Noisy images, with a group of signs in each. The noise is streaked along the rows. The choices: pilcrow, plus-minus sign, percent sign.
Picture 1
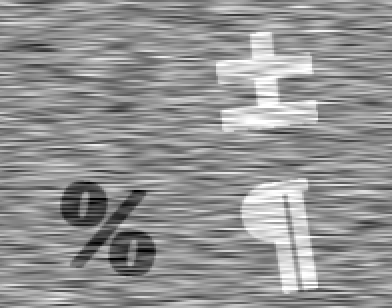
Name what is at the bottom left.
percent sign
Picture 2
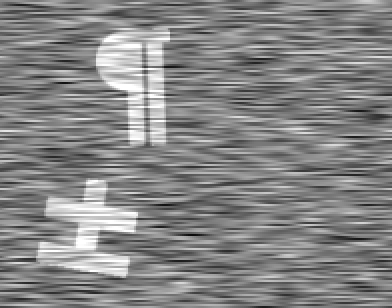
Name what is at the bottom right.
nothing
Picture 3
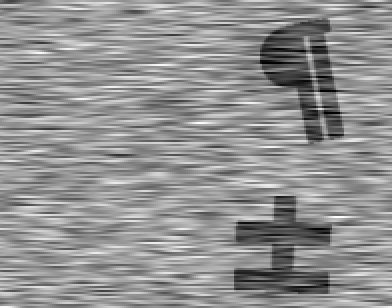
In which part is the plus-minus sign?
bottom right
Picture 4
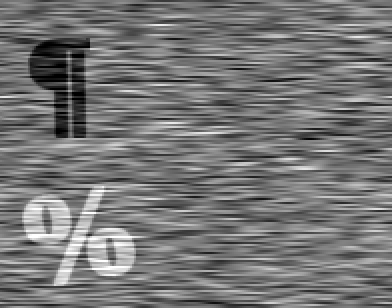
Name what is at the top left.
pilcrow
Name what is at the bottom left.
percent sign
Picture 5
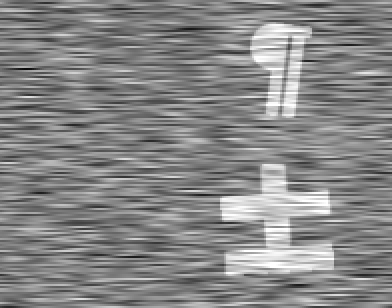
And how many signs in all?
2
